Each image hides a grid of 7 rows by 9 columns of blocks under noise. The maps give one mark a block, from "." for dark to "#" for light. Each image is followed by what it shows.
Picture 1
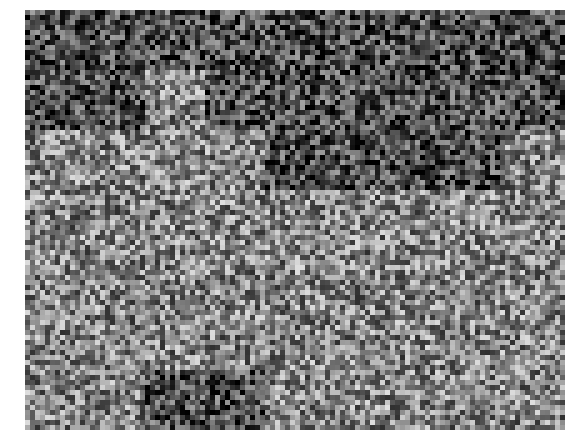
. . . . . . . . .
. . # . . . . . .
# # # # . . . . #
# # # # # # # # #
# # # # # # # # #
# # # # # # # # #
# # . . # # # # #
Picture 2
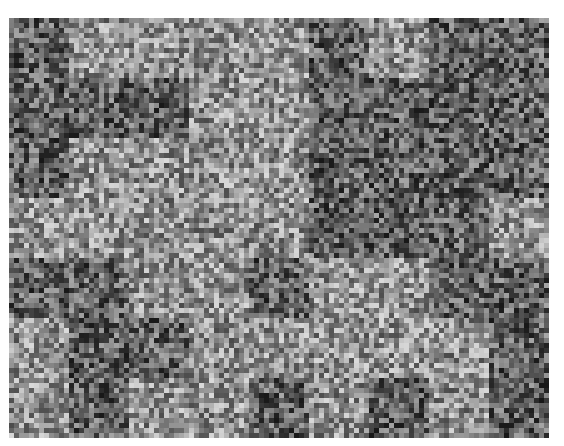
. # # # # . # . .
. . . # # . . . .
. # # # # . . . .
# # # # # . . . #
. . # # . # # . .
# . . # # # # # .
# . # # . # . # .
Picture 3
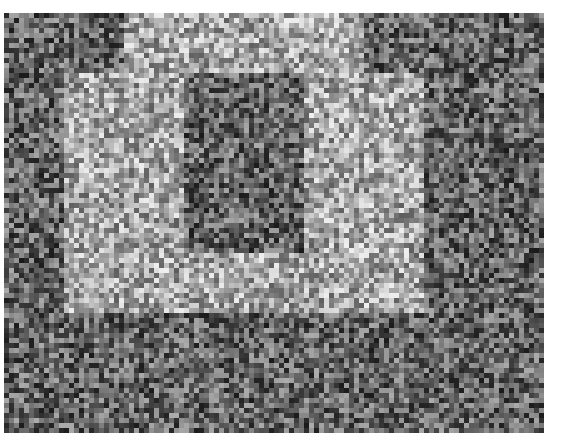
. . # # # # . . .
. # # . . # # . .
. # # . . # # . .
. # # . . # # . .
. # # # # # # . .
. . . . . . . . .
. . . . . . . . .
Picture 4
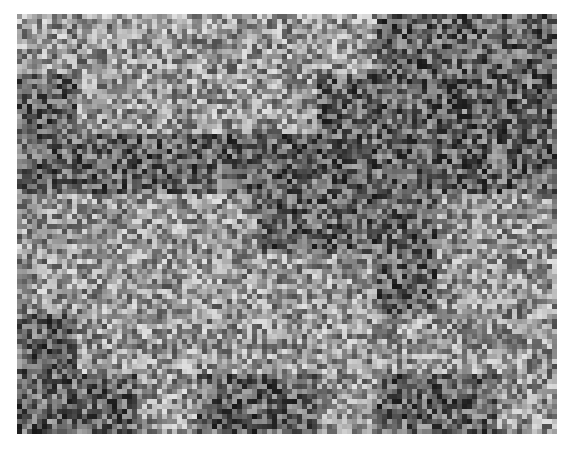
# # # # # # . . .
. # # # # . . . .
. . . . . . . . .
# # # # . . . # #
# # # # # # . # #
. # # # # # # # #
. . # . . # . . #
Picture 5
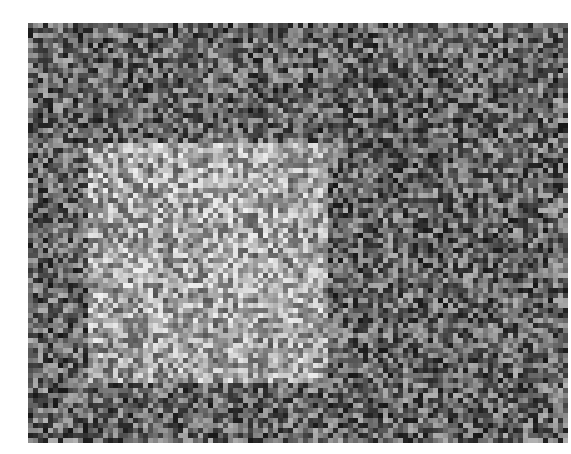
. . . . . . . . .
. . . . . . . . .
. # # # # . . . .
. # # # # . . . .
. # # # # . . . .
. # # # # . . . .
. . . . . . . . .
